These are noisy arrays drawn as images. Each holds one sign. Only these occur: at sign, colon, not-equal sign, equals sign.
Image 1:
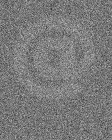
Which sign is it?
at sign
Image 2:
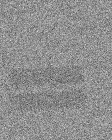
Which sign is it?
equals sign
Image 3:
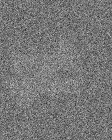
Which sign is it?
not-equal sign
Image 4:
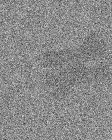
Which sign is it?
not-equal sign
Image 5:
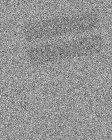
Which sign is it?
equals sign
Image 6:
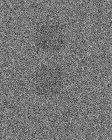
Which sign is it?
colon
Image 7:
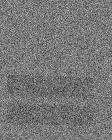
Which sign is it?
equals sign
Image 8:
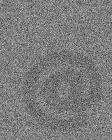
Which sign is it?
at sign
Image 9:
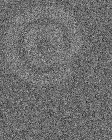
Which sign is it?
at sign
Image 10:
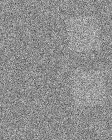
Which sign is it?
colon
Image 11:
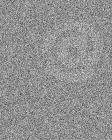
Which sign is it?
at sign
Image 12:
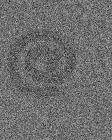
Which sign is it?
at sign
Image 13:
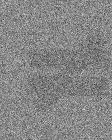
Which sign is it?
not-equal sign
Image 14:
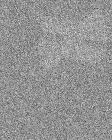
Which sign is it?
not-equal sign
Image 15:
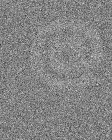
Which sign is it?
at sign
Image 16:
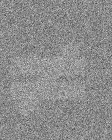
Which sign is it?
not-equal sign
